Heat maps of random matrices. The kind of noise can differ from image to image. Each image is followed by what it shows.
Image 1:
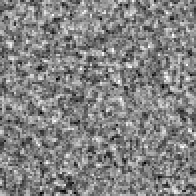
blotchy
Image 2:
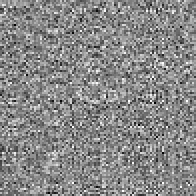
low rank plus noise
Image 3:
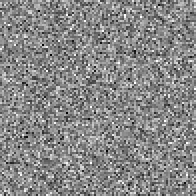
independent entries
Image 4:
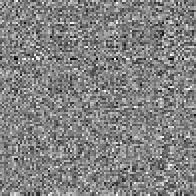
low rank plus noise
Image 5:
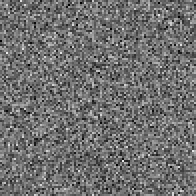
independent entries
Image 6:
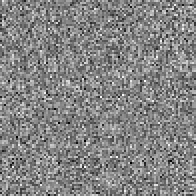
low rank plus noise
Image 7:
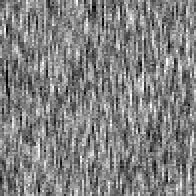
streaked along the columns
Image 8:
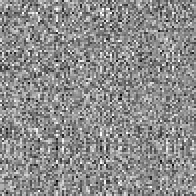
low rank plus noise
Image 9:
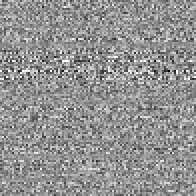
rows of uneven size
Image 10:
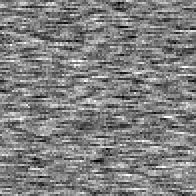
streaked along the rows
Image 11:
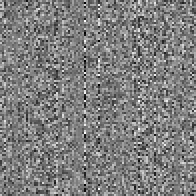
columns of uneven size
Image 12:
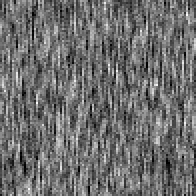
streaked along the columns
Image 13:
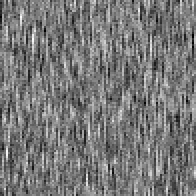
streaked along the columns
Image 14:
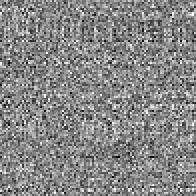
low rank plus noise
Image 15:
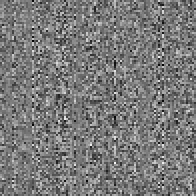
columns of uneven size
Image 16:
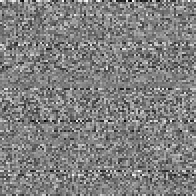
rows of uneven size
